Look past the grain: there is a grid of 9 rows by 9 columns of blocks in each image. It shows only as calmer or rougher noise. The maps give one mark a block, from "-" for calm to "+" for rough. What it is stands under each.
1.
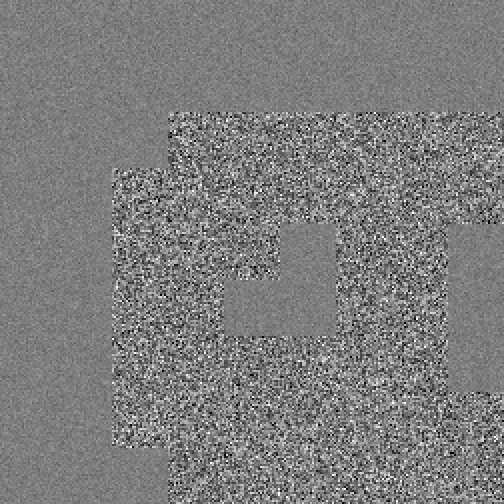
- - - - - - - - -
- - - - - - - - -
- - - + + + + + +
- - + + + + + + +
- - + + + - + + -
- - + + - - + + -
- - + + + + + + -
- - + + + + + + +
- - - + + + + + +
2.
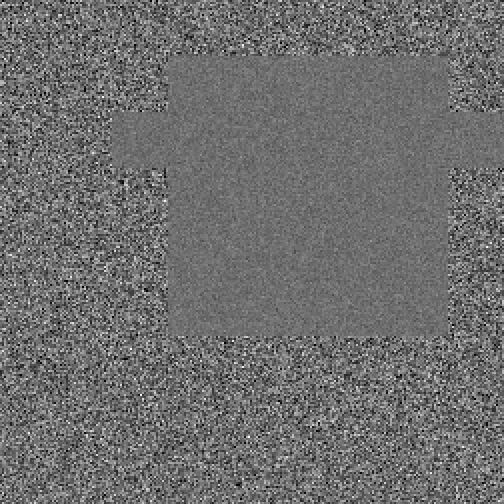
+ + + + + + + + +
+ + + - - - - - +
+ + - - - - - - -
+ + + - - - - - +
+ + + - - - - - +
+ + + - - - - - +
+ + + + + + + + +
+ + + + + + + + +
+ + + + + + + + +
